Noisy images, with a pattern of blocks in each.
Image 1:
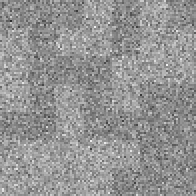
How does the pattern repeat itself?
no symmetry
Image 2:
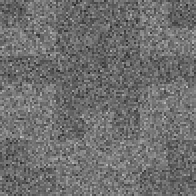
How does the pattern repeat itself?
left and right mirror each other
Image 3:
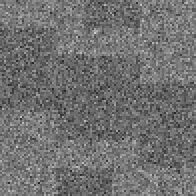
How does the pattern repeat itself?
the same after a half turn
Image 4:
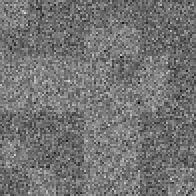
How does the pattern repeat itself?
mirrored about the diagonal from the bottom left
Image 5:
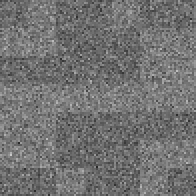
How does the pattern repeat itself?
the same after a half turn
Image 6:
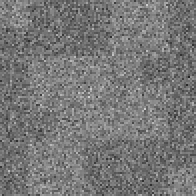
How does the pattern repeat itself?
the same after a half turn
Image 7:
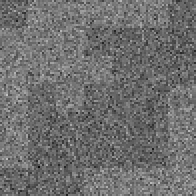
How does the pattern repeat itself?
mirrored about the diagonal from the top left
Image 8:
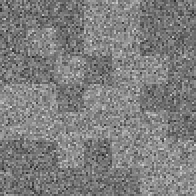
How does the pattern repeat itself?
mirrored about the diagonal from the top left
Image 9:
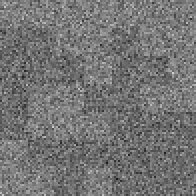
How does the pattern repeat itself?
no symmetry
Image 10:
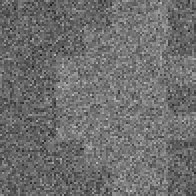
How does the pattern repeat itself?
top and bottom mirror each other
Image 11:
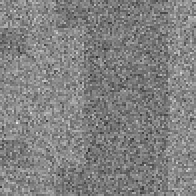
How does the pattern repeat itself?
top and bottom mirror each other
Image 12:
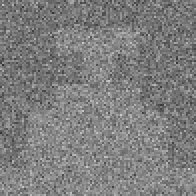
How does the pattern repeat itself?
left and right mirror each other
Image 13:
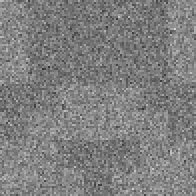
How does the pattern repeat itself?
left and right mirror each other
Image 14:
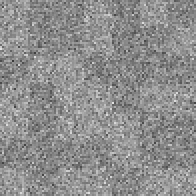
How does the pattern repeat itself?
mirrored about the diagonal from the bottom left
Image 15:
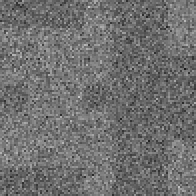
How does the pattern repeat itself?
top and bottom mirror each other
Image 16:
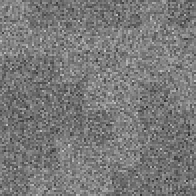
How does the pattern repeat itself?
no symmetry
